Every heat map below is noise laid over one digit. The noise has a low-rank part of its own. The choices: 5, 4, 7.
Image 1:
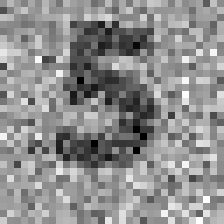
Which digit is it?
5
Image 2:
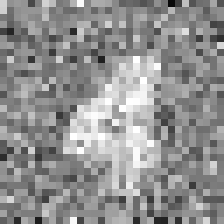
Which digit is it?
4
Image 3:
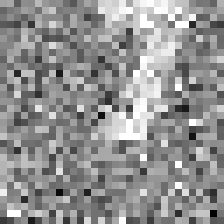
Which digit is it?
7
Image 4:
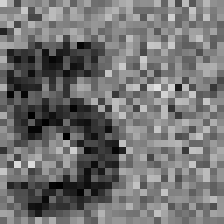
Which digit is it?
5
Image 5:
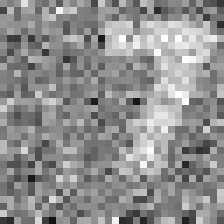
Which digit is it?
7
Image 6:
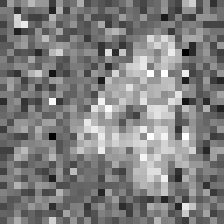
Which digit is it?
4
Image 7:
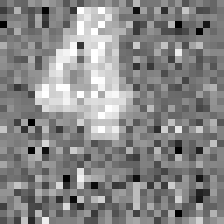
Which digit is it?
4
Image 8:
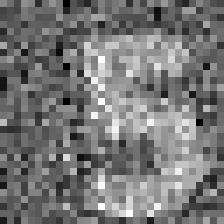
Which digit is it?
5
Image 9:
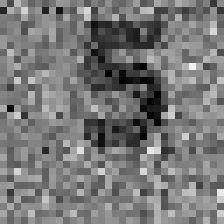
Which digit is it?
5
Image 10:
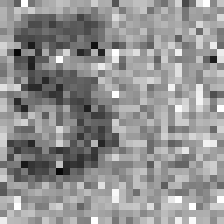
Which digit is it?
5
